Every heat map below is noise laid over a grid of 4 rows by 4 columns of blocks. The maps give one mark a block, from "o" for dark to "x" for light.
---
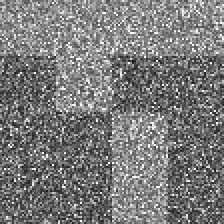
x x x x
o x o o
o o x o
o o x o
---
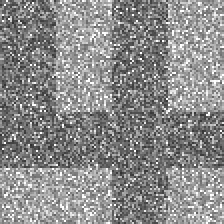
o x o x
o x o x
o o o o
x x o x
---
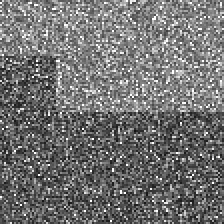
x x x x
o x x x
o o o o
o o o o
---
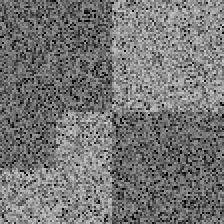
o o x x
o o x x
o x o o
x x o o
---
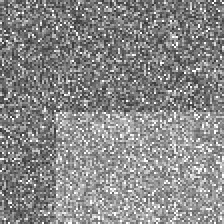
o o o o
o o o o
o x x x
o x x x
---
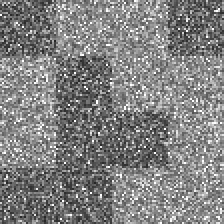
o x x o
x o x x
x o o x
o o x x
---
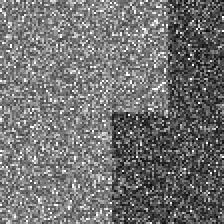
x x x o
x x x o
x x o o
x x o o
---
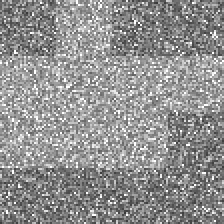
o x o o
x x x x
x x x o
o o o o
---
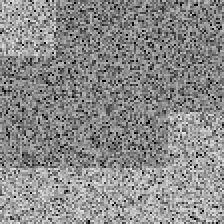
x o o o
o o o o
o o o x
x x x x
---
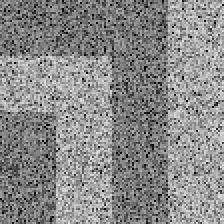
o o o x
x x o x
o x o x
o x o x
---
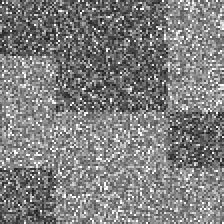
o o o x
x o o x
x x x o
o x x x
